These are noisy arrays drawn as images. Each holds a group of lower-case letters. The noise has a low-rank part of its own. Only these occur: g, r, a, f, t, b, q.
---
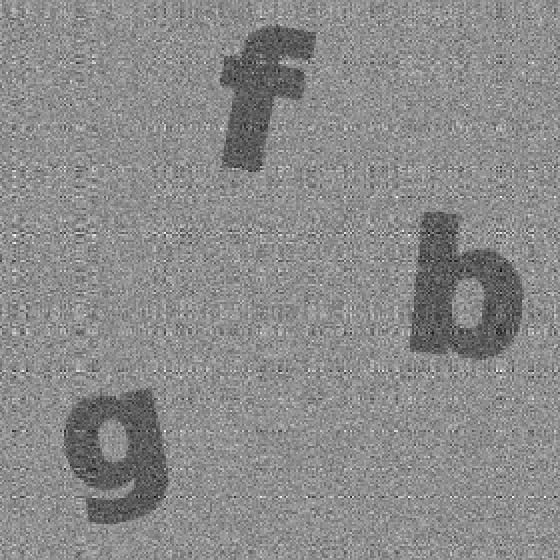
top middle: f; middle right: b; bottom left: g
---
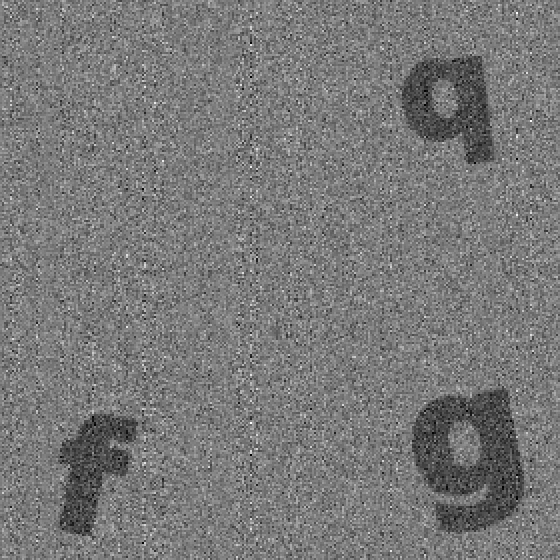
top right: q; bottom left: f; bottom right: g
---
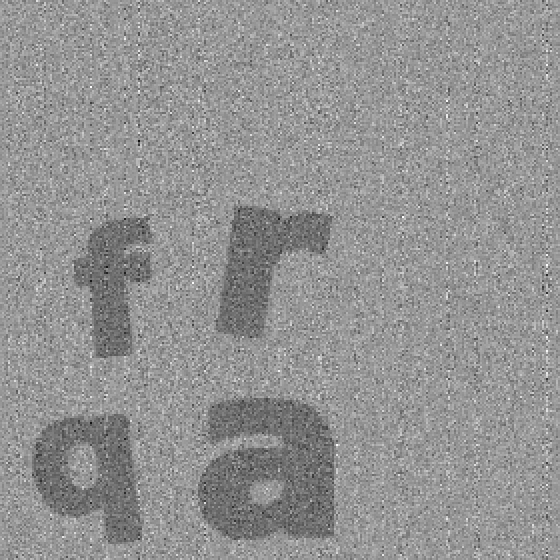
middle left: f; centre: r; bottom left: q; bottom middle: a
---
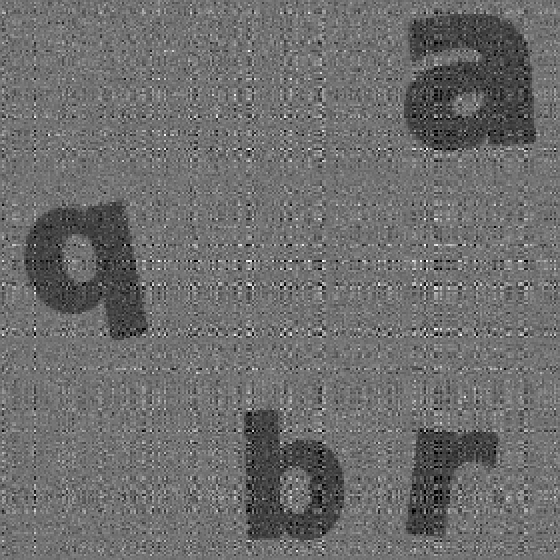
top right: a; middle left: q; bottom middle: b; bottom right: r
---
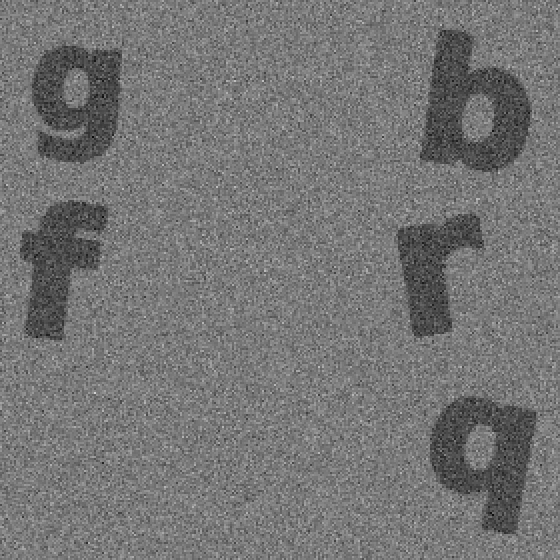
top left: g; top right: b; middle left: f; middle right: r; bottom right: q
